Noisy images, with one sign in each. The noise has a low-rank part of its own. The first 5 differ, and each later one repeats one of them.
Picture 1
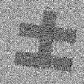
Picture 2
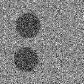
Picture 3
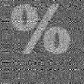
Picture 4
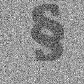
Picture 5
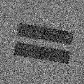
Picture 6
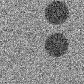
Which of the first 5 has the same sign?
2
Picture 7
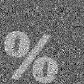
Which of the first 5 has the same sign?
3
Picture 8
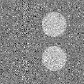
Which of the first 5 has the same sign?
2
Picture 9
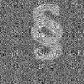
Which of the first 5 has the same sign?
4
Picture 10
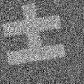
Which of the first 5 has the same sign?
1
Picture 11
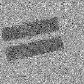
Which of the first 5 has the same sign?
5
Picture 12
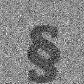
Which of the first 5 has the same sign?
4
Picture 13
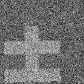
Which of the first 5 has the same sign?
1
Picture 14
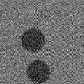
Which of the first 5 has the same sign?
2
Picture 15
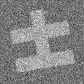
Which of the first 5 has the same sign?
1
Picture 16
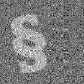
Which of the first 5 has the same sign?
4
